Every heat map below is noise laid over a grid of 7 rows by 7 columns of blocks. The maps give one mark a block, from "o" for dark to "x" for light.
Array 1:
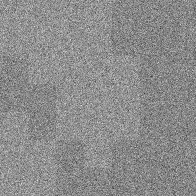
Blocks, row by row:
x x x x o o o
x x x x o o o
o x x x x o o
o o x x x o o
x o x x x o o
x x o x o o o
x x o o o o o
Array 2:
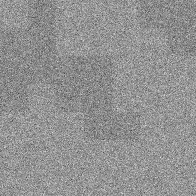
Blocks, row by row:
x o x x x o o
o o x x x x o
o o o o x x x
o x o o x x x
x x x o o x x
x x x x x x x
x x x x x x x
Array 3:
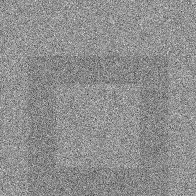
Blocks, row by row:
x x x x x x x
x x x x x x x
x o o o o o x
x o x x x o x
x o x x x o x
x o x x x o x
x o o o o o x
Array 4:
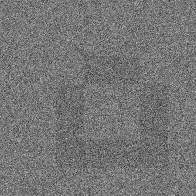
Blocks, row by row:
x x x x x x x
x x x x x x x
x x x o o x x
x x o x x o x
x x o x x o x
x x o o o o x
x x x x x x x
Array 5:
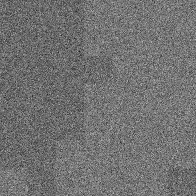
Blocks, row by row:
o o o x x x x
o o o x x x x
o o o o x x x
o o o x x x x
o o o x x x x
o o x x x x x
x o x x x x o
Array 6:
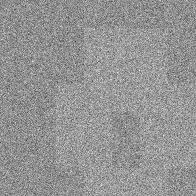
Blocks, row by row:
o o o o o o o
o o o x x x o
o o o x x x o
o o x x x x x
o o x x o x x
o o x x o x x
o o o x x x o
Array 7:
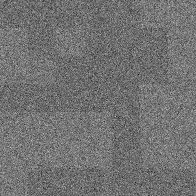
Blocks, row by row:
o o o o o x x
x o x o o o x
x x o o o o x
o o o o o x x
x x x x o x x
x x x x o x x
x o o o o o o
